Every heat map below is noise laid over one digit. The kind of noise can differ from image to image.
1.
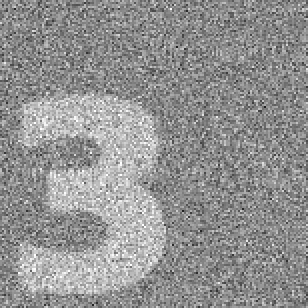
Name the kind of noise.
low rank plus noise
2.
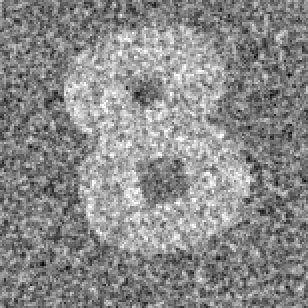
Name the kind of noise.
blotchy
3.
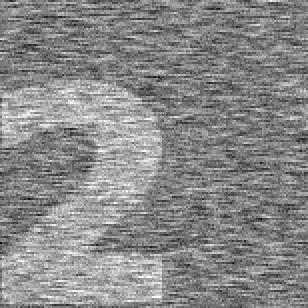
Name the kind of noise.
streaked along the rows
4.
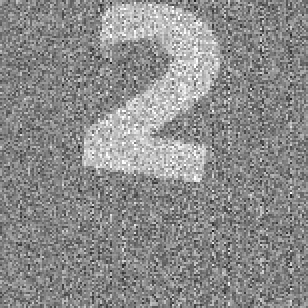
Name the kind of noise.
columns of uneven size
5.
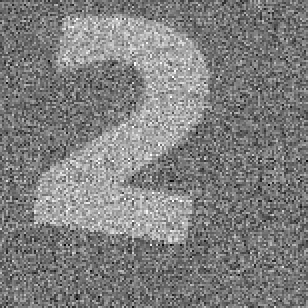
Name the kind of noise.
low rank plus noise
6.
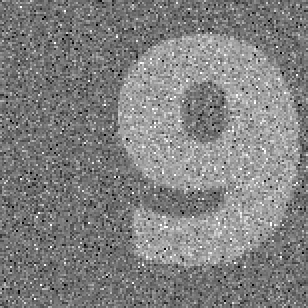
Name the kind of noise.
heavy tails
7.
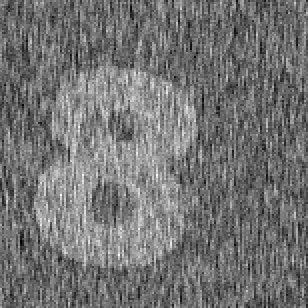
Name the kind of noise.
streaked along the columns
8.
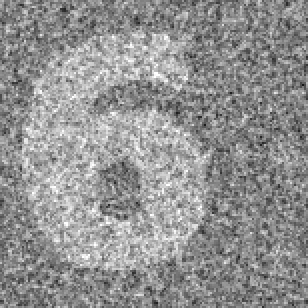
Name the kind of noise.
blotchy
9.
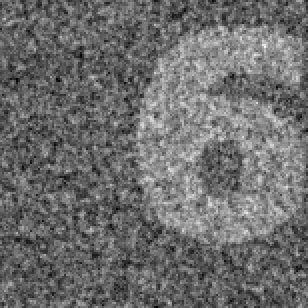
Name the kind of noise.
blotchy
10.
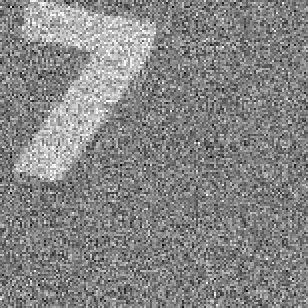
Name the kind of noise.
low rank plus noise
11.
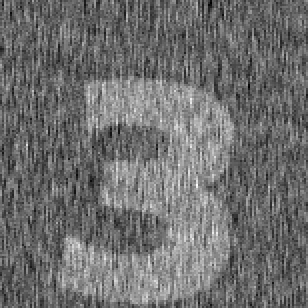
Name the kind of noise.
streaked along the columns
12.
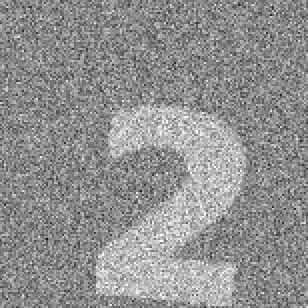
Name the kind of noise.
independent entries
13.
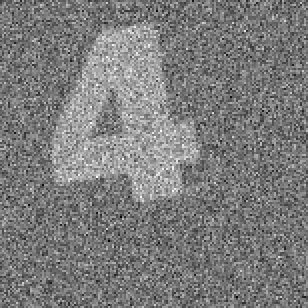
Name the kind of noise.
independent entries
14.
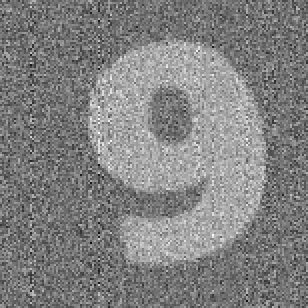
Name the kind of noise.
columns of uneven size
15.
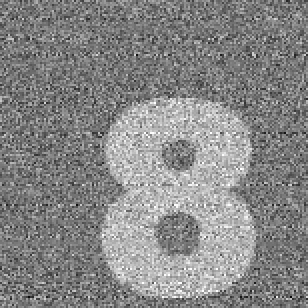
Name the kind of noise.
rows of uneven size
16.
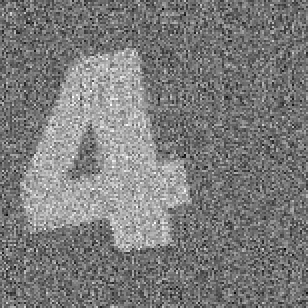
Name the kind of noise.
low rank plus noise
